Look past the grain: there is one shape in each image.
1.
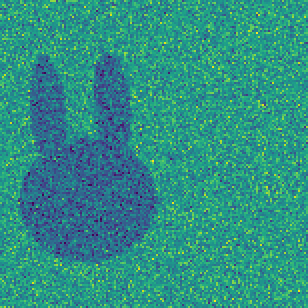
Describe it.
dark rabbit's head
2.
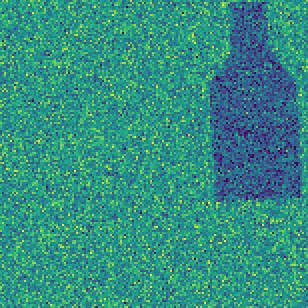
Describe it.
dark bottle
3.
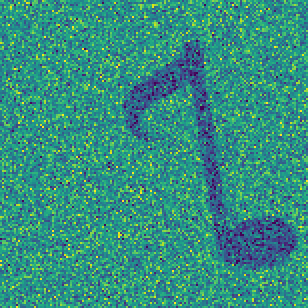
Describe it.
dark musical note
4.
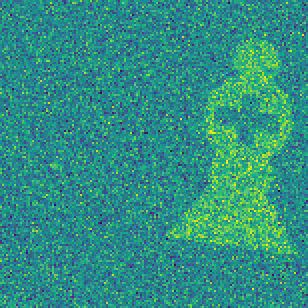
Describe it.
light chess bishop
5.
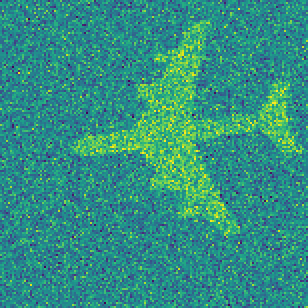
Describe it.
light airplane
